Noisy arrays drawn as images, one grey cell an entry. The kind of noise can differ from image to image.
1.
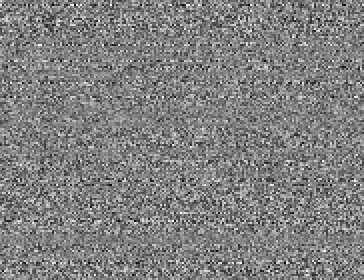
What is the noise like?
rows of uneven size
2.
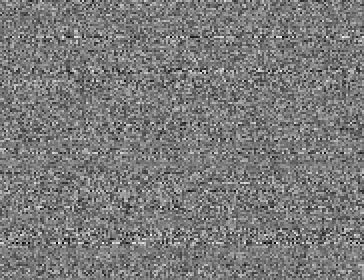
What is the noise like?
rows of uneven size
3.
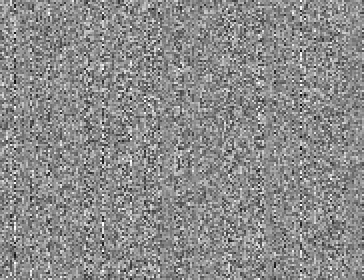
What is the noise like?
columns of uneven size
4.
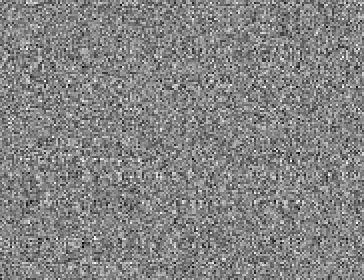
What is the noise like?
low rank plus noise
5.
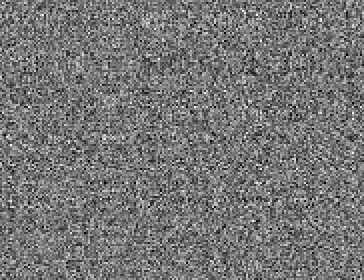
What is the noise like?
low rank plus noise
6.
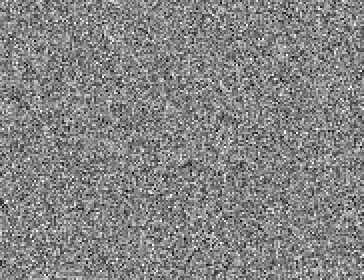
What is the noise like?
independent entries
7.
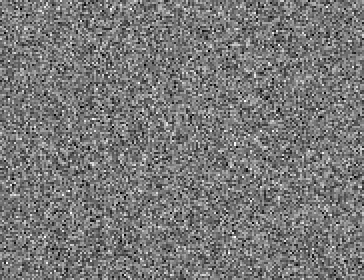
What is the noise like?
independent entries
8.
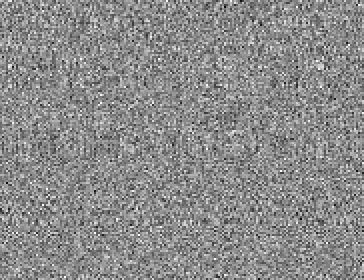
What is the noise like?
low rank plus noise
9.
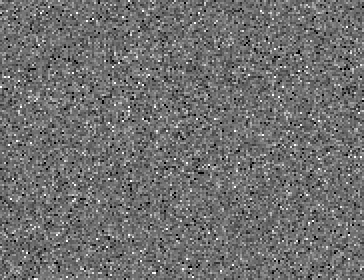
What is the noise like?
heavy tails
